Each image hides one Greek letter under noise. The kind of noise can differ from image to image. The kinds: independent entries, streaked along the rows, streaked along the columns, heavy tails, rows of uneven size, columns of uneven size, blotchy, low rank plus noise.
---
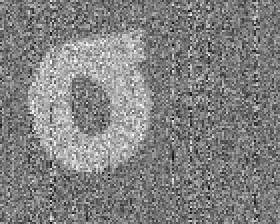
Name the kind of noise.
columns of uneven size
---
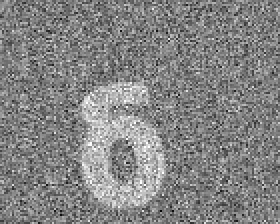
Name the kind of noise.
low rank plus noise
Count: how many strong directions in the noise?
two
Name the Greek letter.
delta
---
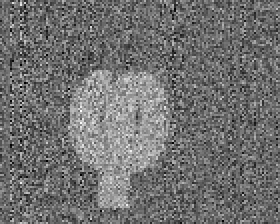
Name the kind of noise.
columns of uneven size
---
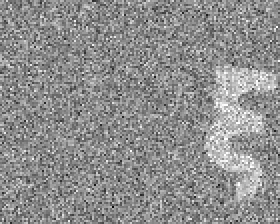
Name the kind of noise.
independent entries
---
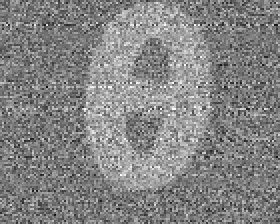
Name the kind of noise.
rows of uneven size
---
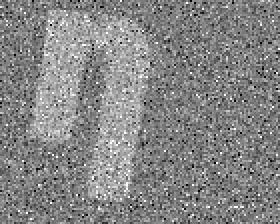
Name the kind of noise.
heavy tails
